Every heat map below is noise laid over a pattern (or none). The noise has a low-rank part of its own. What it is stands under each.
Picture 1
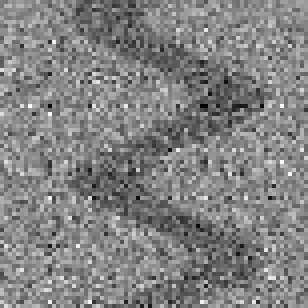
a wavy band
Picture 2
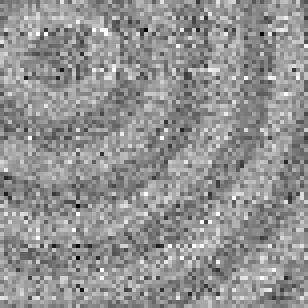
rings round one point
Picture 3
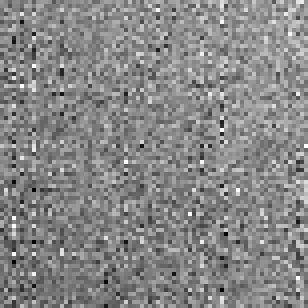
a smooth slope
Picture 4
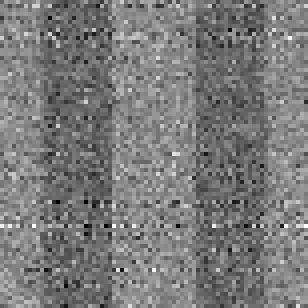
vertical stripes
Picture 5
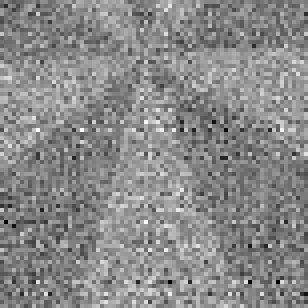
spokes from one point
